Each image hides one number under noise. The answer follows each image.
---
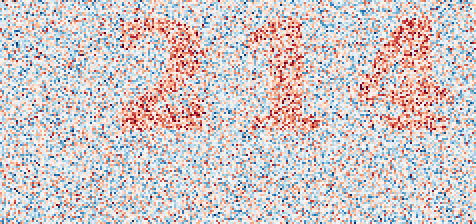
214
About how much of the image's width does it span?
two thirds
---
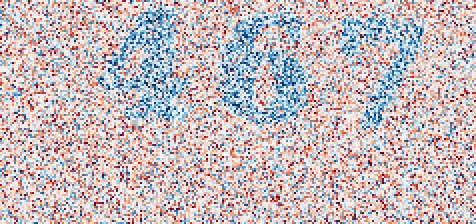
467
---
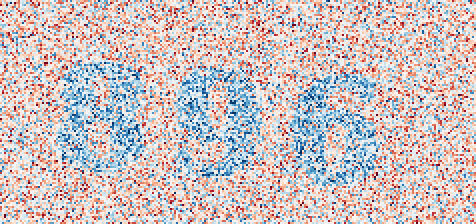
896
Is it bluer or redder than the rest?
bluer
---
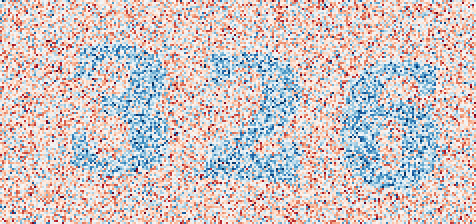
326
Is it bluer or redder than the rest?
bluer
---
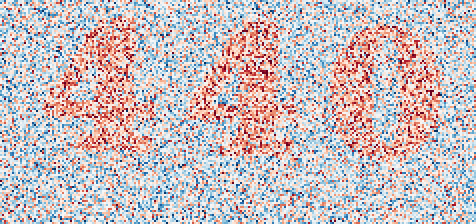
440
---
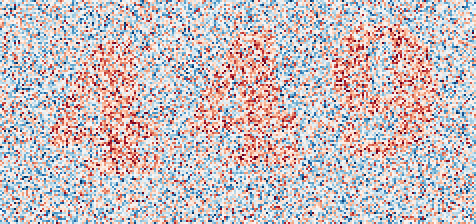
449
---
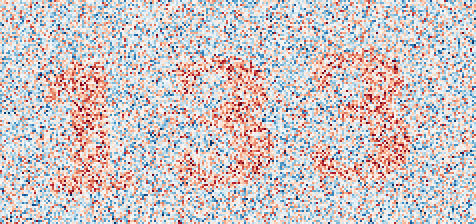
133
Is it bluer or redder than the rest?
redder
